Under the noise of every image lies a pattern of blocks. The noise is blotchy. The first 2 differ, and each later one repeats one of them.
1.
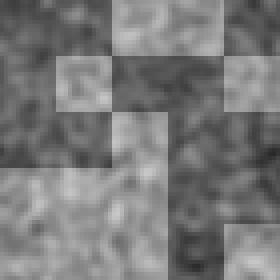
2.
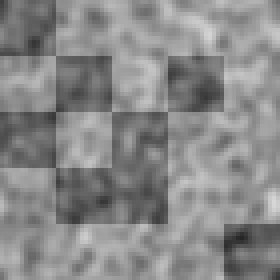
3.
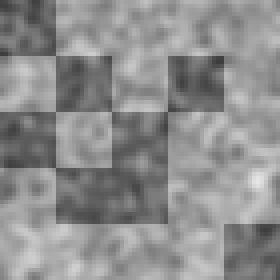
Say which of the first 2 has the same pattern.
2
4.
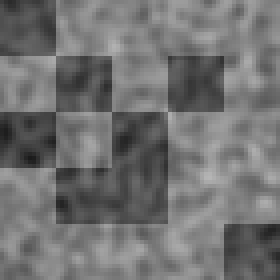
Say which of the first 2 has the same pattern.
2
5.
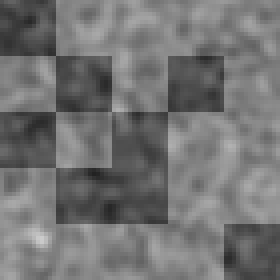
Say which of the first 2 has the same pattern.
2
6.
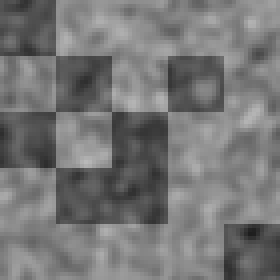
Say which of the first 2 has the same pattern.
2
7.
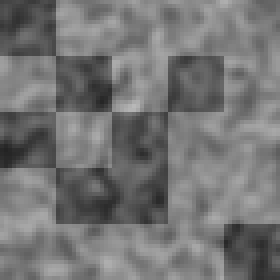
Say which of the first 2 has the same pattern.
2
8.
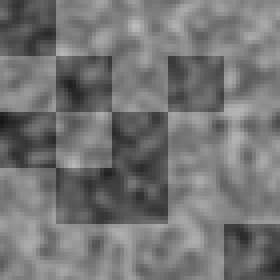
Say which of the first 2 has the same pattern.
2
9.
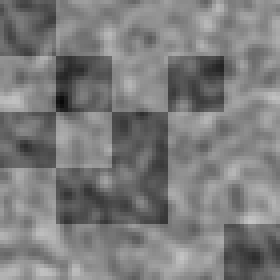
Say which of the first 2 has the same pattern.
2
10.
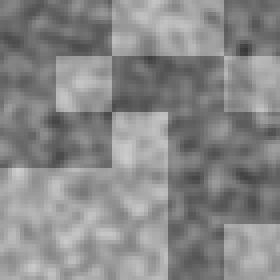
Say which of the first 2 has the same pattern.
1
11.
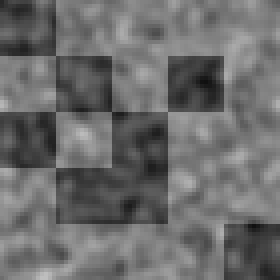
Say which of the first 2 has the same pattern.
2
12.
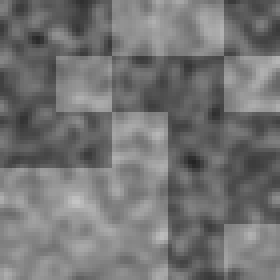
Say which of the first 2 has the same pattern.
1
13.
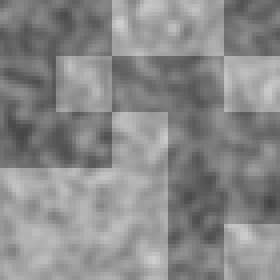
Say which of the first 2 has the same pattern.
1
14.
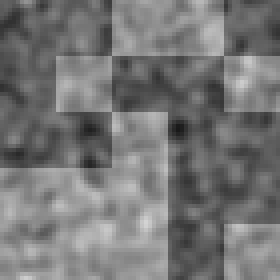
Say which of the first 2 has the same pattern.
1
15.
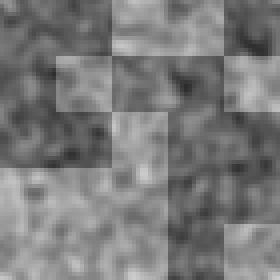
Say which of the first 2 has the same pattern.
1
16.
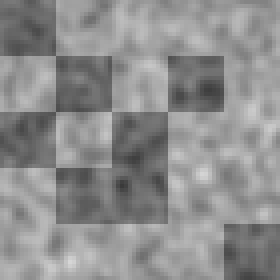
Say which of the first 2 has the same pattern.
2
